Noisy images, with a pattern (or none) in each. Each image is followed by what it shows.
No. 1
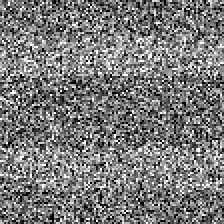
horizontal stripes
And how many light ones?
2
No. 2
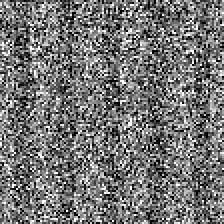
vertical stripes
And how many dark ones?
5
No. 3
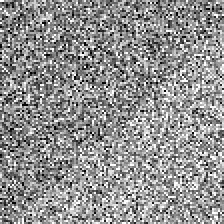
a sharp edge
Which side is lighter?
bottom right
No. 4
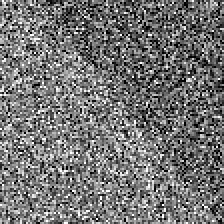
a sharp edge
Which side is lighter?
bottom left
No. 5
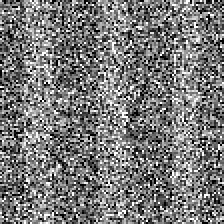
vertical stripes
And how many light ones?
3
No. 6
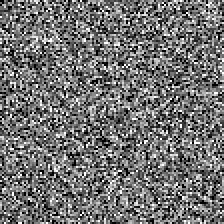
only noise
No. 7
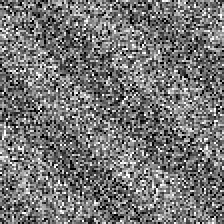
diagonal stripes
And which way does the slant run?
top left to bottom right
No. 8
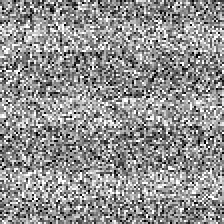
horizontal stripes
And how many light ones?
3
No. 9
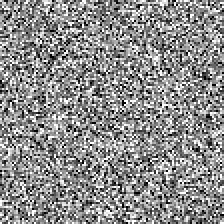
only noise
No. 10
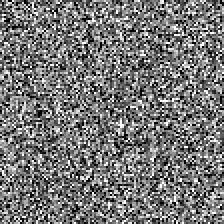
only noise
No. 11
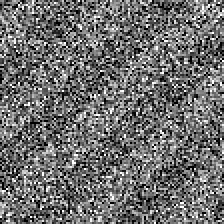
diagonal stripes
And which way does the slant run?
bottom left to top right
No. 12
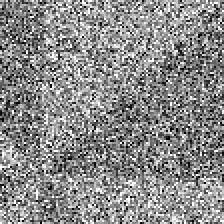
spokes from one point
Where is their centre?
bottom left
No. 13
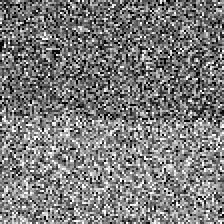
a sharp edge
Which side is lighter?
bottom
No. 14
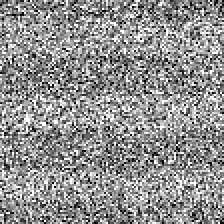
horizontal stripes
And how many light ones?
3
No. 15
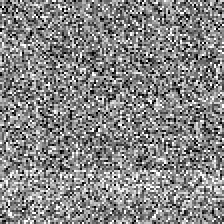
one horizontal stripe
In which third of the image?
bottom
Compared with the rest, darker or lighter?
lighter
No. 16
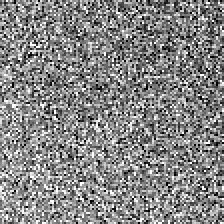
a smooth slope
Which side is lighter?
bottom left
